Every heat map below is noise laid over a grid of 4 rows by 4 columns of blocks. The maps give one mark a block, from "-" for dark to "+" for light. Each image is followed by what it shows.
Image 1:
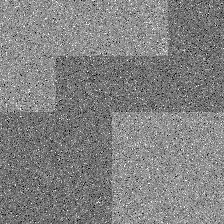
+++-
+---
--++
--++
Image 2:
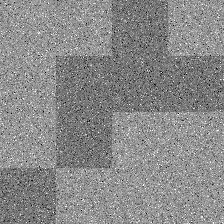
++-+
+---
+-++
-+++
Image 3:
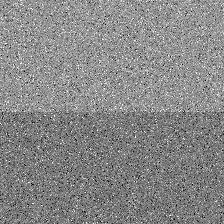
++++
++++
----
----
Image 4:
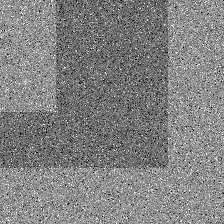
+--+
+--+
---+
++++
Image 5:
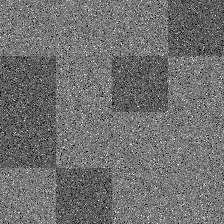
+++-
-+-+
-+++
+-++
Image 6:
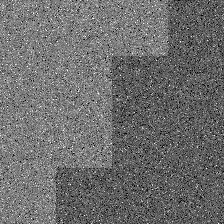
+++-
++--
++--
+---
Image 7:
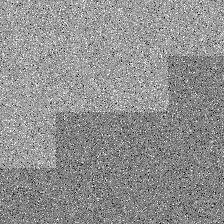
++++
+++-
+---
----
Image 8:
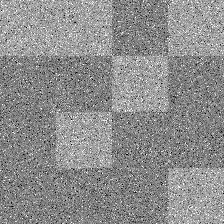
++-+
--+-
-+--
---+
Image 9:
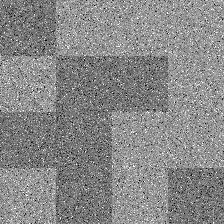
-+++
+--+
--++
+-+-
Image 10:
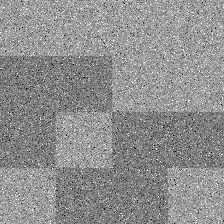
++++
--++
-+--
+--+
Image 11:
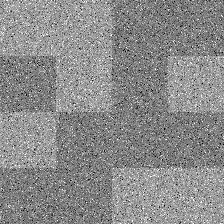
++--
-+-+
+---
--++
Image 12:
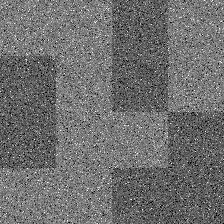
++-+
-+-+
-++-
++--
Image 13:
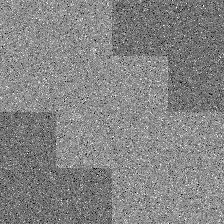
++--
+++-
-+++
--++
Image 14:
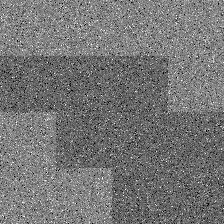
++++
---+
+---
++--
